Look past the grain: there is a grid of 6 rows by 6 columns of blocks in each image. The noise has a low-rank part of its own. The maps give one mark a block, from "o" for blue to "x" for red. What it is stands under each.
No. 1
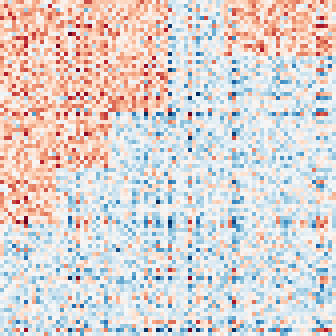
xxxoxx
xxxooo
xxoooo
xooooo
oooooo
oooooo
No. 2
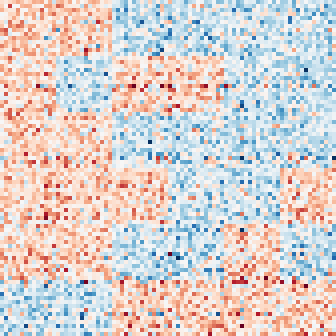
xxoooo
xoxxoo
xxoooo
xxxoox
xxooxo
ooxxxx
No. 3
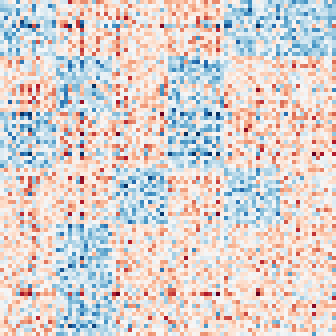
oxxxoo
xoxoxx
oxxoxx
xxoxox
xoxxxx
xoxxxx
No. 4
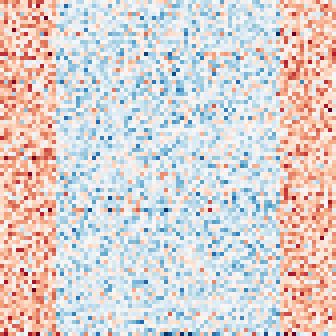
xoooox
xoooox
xoooox
xoooox
xoooox
xoooox
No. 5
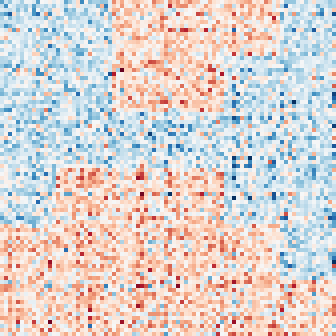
ooxxxo
ooxxoo
oooooo
oxxxoo
xxxxxo
xxxxxx
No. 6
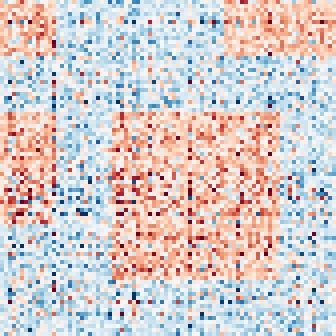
xoooxx
oooooo
xoxxxo
xoxxxo
ooxxxo
oooooo
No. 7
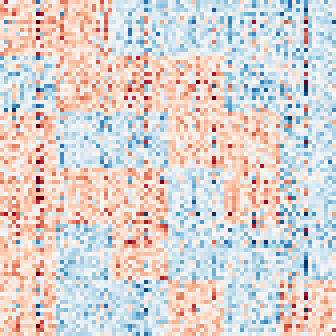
xxoooo
oxxxoo
xooxxo
xxxoxo
xoxooo
xooxox
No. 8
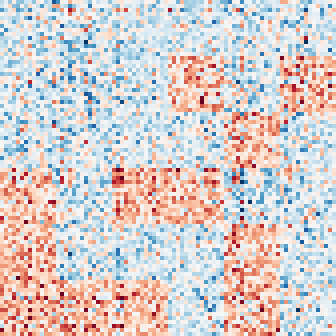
oooooo
oooxox
ooooxo
xoxxoo
xoooxo
xxxoxo
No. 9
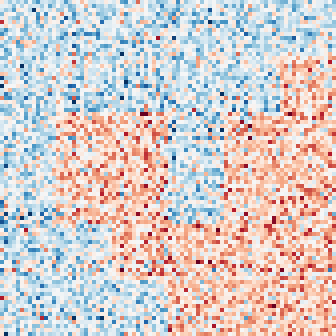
oooooo
ooooox
oxxoxx
oxxoxx
ooxxxx
oooxxx
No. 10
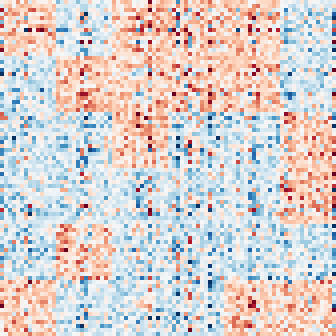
xoxxxo
oxxxxo
ooxoox
ooooox
oxoooo
xoooxx
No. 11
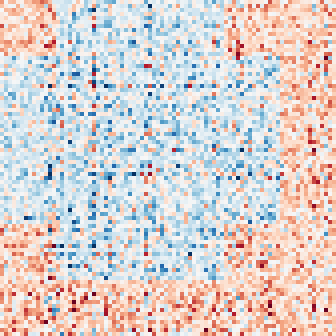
xoooxx
ooooox
ooooox
ooooox
xoooxx
xxxxxx
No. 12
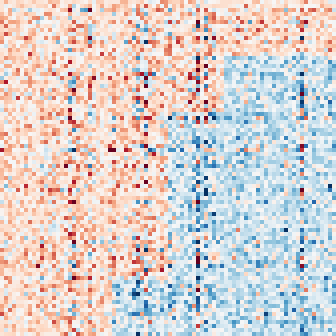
xxxxxx
xxxxoo
xxxooo
xxxooo
xxxooo
xxoooo
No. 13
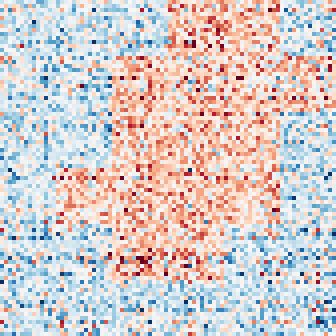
oooxxo
ooxxxx
ooxxxo
oxxxxo
ooxxoo
oooooo
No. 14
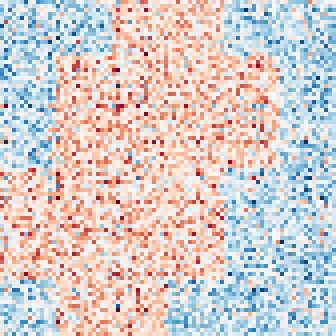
ooxxoo
oxxxxo
oxxxxo
xxxxoo
xxxxoo
oxxooo
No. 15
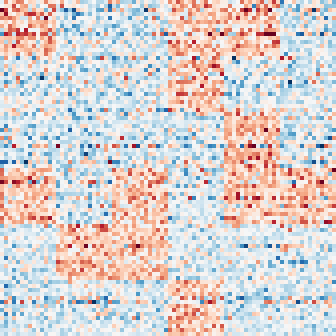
xooxxo
oooxoo
ooooxo
xoxoxx
oxxooo
oooxoo
